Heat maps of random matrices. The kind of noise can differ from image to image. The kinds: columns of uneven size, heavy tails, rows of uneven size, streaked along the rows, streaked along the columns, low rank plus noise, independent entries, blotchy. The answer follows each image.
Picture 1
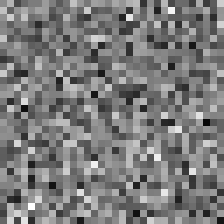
independent entries
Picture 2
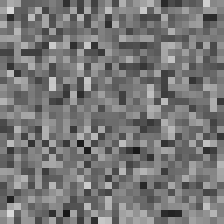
low rank plus noise
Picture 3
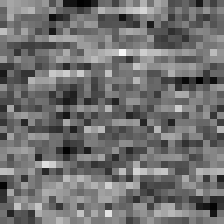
streaked along the rows
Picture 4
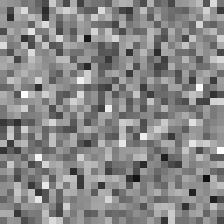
independent entries
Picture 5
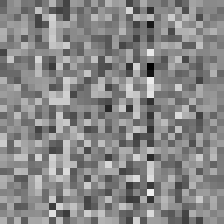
columns of uneven size
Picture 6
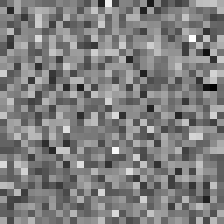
independent entries
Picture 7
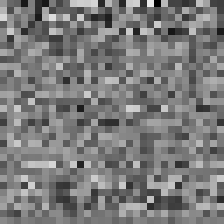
rows of uneven size
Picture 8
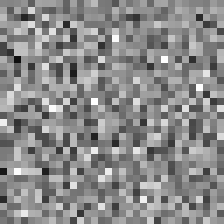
low rank plus noise
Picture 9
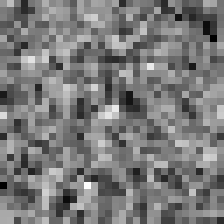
blotchy
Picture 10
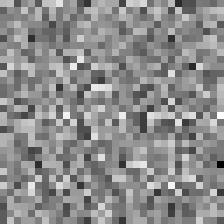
low rank plus noise
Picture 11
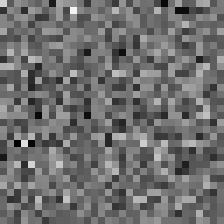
low rank plus noise
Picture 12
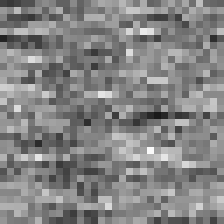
streaked along the rows
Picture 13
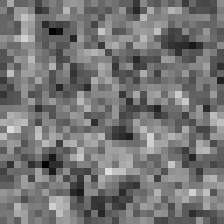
blotchy
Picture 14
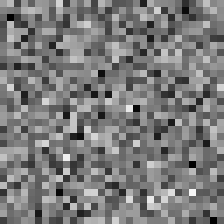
independent entries
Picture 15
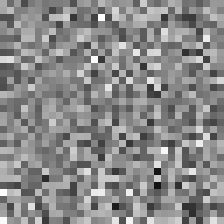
low rank plus noise
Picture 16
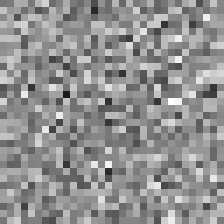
low rank plus noise
